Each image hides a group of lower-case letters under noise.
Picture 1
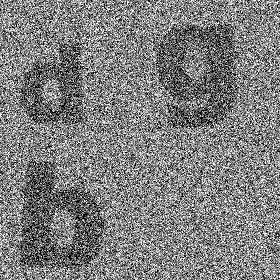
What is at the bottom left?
b
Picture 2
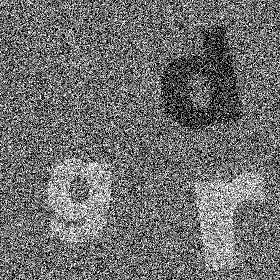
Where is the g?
bottom left
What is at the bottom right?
r
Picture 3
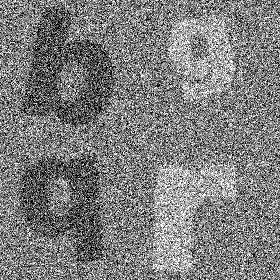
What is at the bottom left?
q
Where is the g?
top right
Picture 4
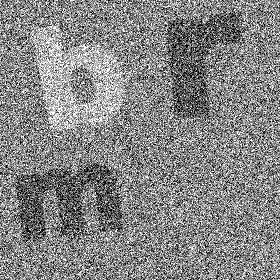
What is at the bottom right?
nothing
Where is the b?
top left
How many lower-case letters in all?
3
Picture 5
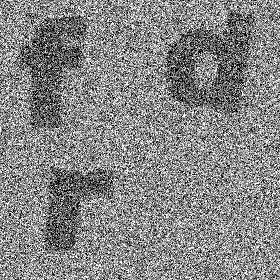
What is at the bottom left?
r
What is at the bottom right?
nothing
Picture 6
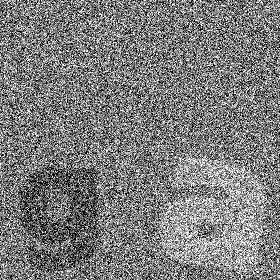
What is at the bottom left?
g
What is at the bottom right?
a
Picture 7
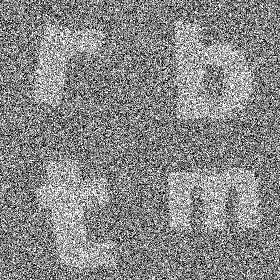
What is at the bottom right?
m
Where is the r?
top left
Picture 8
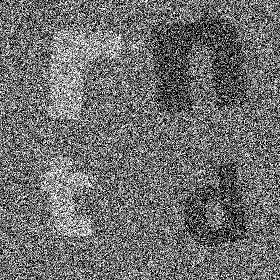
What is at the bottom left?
t
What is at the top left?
r
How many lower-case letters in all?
4
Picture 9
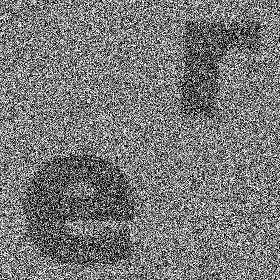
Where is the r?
top right
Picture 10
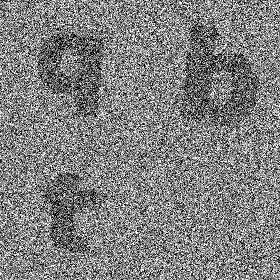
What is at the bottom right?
nothing
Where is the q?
top left
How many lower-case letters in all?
3
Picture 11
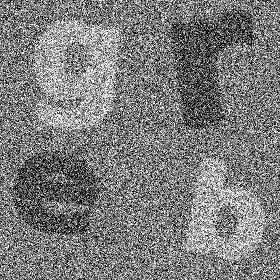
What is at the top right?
r
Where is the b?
bottom right
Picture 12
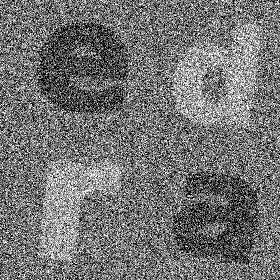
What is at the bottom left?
r
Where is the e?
top left
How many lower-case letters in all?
4
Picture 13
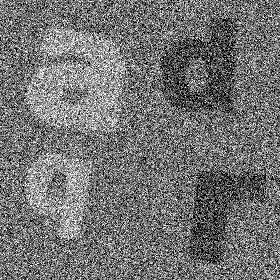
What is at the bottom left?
q
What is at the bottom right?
r
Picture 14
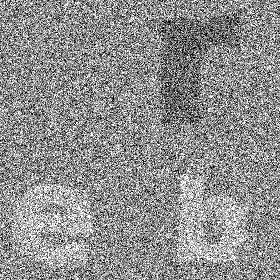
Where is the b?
bottom right
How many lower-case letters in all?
3
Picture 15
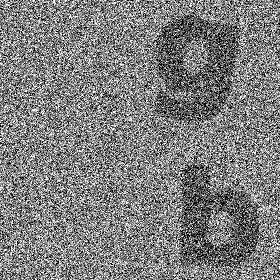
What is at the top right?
g
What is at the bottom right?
b
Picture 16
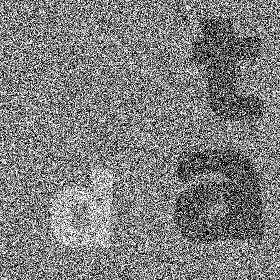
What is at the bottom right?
a
